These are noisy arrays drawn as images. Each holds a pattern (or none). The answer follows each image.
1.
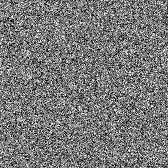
only noise
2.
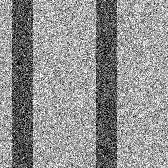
bands of columns
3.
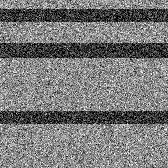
bands of rows
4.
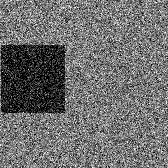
one block
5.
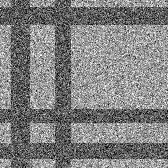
bands of rows crossing bands of columns
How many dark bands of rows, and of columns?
3 and 2
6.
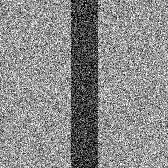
one band of columns
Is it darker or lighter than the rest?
darker
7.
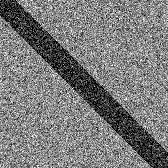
a diagonal band
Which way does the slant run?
top left to bottom right
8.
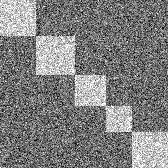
blocks along the diagonal
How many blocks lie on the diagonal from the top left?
5
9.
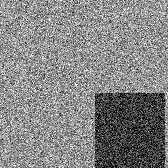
one block
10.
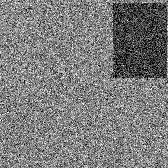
one block
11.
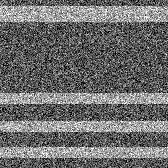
bands of rows
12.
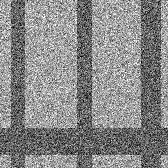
bands of rows crossing bands of columns
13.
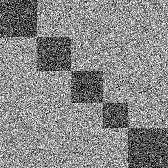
blocks along the diagonal
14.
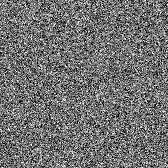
only noise
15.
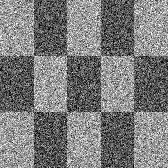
a checkerboard
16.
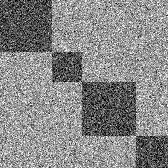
blocks along the diagonal
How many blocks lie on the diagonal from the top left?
4
